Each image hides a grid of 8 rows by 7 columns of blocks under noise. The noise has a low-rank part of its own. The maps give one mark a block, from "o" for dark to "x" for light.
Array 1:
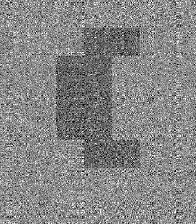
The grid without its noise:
x x x x x x x
x x x o o x x
x x o o x x x
x x o o x x x
x x o o x x x
x x x o o x x
x x x x x x x
x x x x x x x
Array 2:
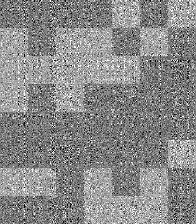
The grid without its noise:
o o o o x o x
x o x x o x o
x x x x x o o
x o x o o o o
o o o o o o o
o o o o o o x
x x o x o x o
o o o x x x o
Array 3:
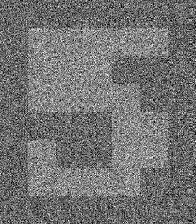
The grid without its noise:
o o o o o o o
o x x x x x o
o x x x o o o
o x x x x o o
o o o o x x o
o x o o x x o
o x x x x o o
o o o o o o o
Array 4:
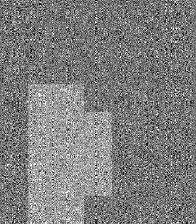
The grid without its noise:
o o o o o o o
o o o o o o o
o o o o o o o
o x x o o o o
o x x x o o o
o x x x o o o
o x x x o o o
o x x o o o o
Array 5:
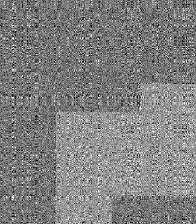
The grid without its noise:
o o o o o o o
o o o o o o o
o o o o o o o
o o o o o x x
o o x x x x x
o o x x x x x
o o x x x x x
o o x x o o o
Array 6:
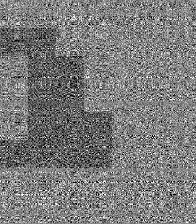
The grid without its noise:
x x x x x x x
o o x x x x x
x o o x x x x
x o o x x x x
x o o o x x x
o o o o x x x
x x x x x x x
x x x x x x x
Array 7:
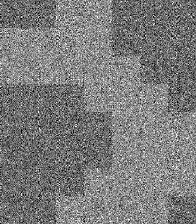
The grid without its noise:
o o x x o o o
x x x x o o o
x x x x x o o
o o o x x x o
o o o o x x x
o o o o x x x
o o o x x x x
o o x x x x o
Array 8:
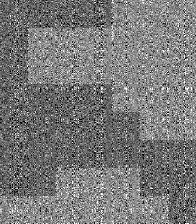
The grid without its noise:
o o o o x x x
o x x x x x x
o x x x x x x
o o o o x x x
o o o o o x x
o o o o o o o
o o x x x o o
x x x x x x o
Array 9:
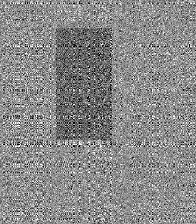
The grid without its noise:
x x x x x x x
x x o o x x x
x x o o x x x
x x o o x x x
x x o o x x x
x x x x x x x
x x x x x x x
x x x x x x x
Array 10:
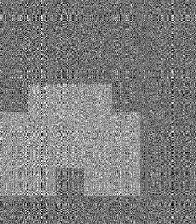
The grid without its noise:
o o o o o o o
o o o o o o o
o o o o o o o
o x x x o o o
x x x x x o o
x x x x x o o
x x o x x o o
o o o o o o o
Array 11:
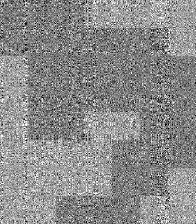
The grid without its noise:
o o o x x x x
o o o o o o x
x o o o o o o
x o o o o o o
x o o x x o o
x x x x o o o
x x x x o o x
x x o o o x x
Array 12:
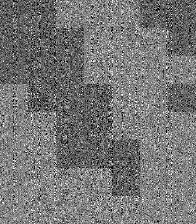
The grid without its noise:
o o x x x o o
o o o x x x o
o o o x x x x
x o o o x x o
x x o o x x x
x x o o o x x
x x x x o x x
x x x x x x x
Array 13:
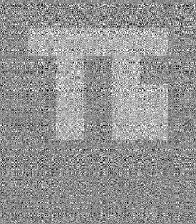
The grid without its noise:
o o o o o o o
o x x x x x o
o o x o x o o
o o x o x x o
o o x o x x o
o o o o o o o
o o o o o o o
o o o o o o o
